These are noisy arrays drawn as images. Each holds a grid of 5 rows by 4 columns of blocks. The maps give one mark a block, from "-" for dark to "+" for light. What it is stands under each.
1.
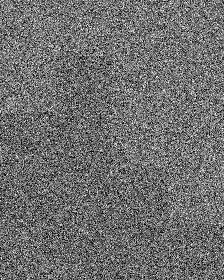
+ + + +
+ - + +
- - + +
- - - +
- - - -
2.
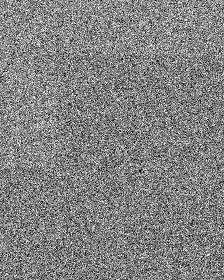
+ + + +
+ - - -
+ - - -
- - - -
- - - -
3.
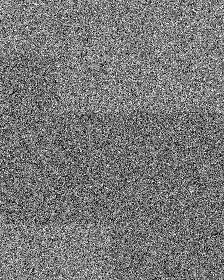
+ + + +
- + + +
- - - -
- - - -
+ + - -
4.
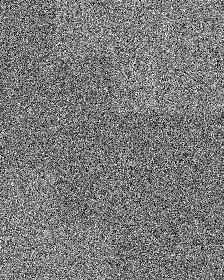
- + + +
- - + +
- - - -
+ - - -
+ + - -
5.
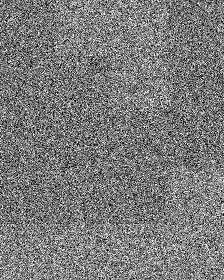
- + + -
- - + -
- - - -
- - - +
+ + + +
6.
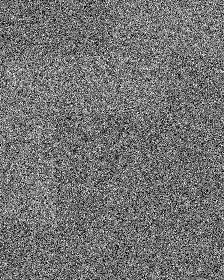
- - + +
+ + + -
+ - - -
+ - - -
- - - -
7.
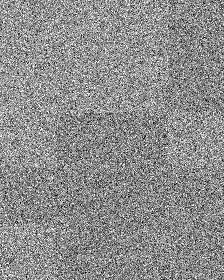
+ + + -
+ + + -
+ - - +
- - - -
+ - - -
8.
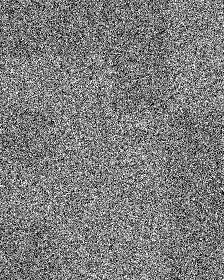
- - - +
+ + - +
- + + -
+ + + -
- + + -
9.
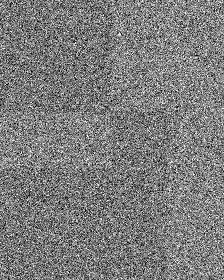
- - + +
- - + +
+ + - +
- - - +
- - - +
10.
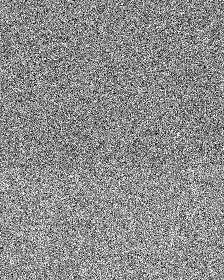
- - - -
- - - -
- - - -
+ + + +
+ + + +
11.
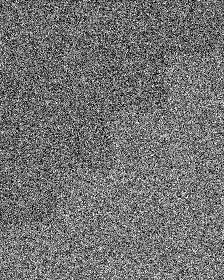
- - - -
- - - +
- - + +
- + + +
+ + + +
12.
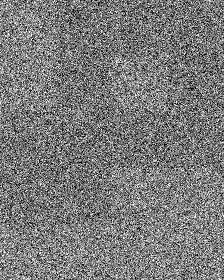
+ - - -
+ - + -
- - - -
- - + +
+ + + +
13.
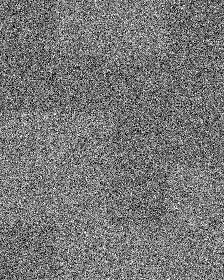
- + + -
- - - -
+ + - -
+ + - +
- + + +
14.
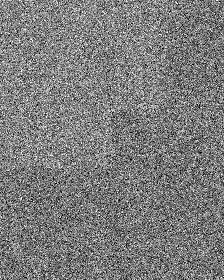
+ + + -
+ + + -
+ + - -
- - - -
- - - -
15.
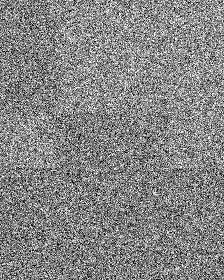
- + + +
- + + +
+ - - +
- - - -
- - - -
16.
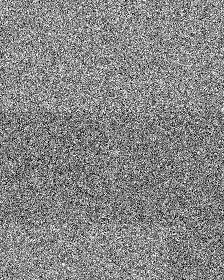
+ + + +
+ + + +
- - - -
- - - -
+ + + -
